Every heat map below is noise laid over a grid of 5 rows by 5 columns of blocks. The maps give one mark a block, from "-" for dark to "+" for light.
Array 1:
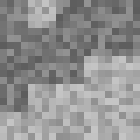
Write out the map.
- + - - -
- - - - -
- - - + +
- + + + +
+ + + + +
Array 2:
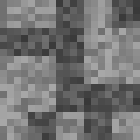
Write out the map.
+ + - + -
- - - + +
+ + - + +
+ + - - -
+ - + - +
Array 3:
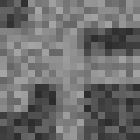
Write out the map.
- + + + +
+ + + - -
+ + + + +
+ - + - -
- - + - -
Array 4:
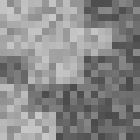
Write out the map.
+ + + - -
+ + + + -
- + + - -
+ - - - -
+ + - - -
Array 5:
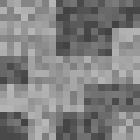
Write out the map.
+ + - - -
+ + - - +
- + + + +
+ + + - -
- + - - +
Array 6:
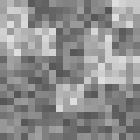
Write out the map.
+ - - - +
+ + - + -
- - - + +
- - + - -
- - - - -
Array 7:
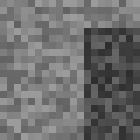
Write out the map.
+ + + + +
+ + + - -
+ + + - -
+ + + - -
+ + + - -
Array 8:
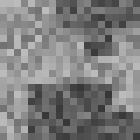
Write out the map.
+ + - - -
+ + + - +
+ + + + +
+ - - - +
+ - - - -
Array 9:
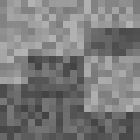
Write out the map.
+ + + + +
+ + + - -
+ - - + +
- - - + +
- - - - -
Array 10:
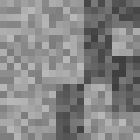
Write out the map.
+ + + - -
+ + + - +
+ + + - -
+ + - + -
+ + - + +
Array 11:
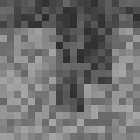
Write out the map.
- - - - -
+ + - - +
+ + - - +
+ + - + +
+ + + + +
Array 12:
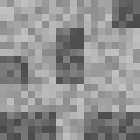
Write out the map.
+ + + + -
+ + - + +
- + - + +
+ + + + +
- - + - -
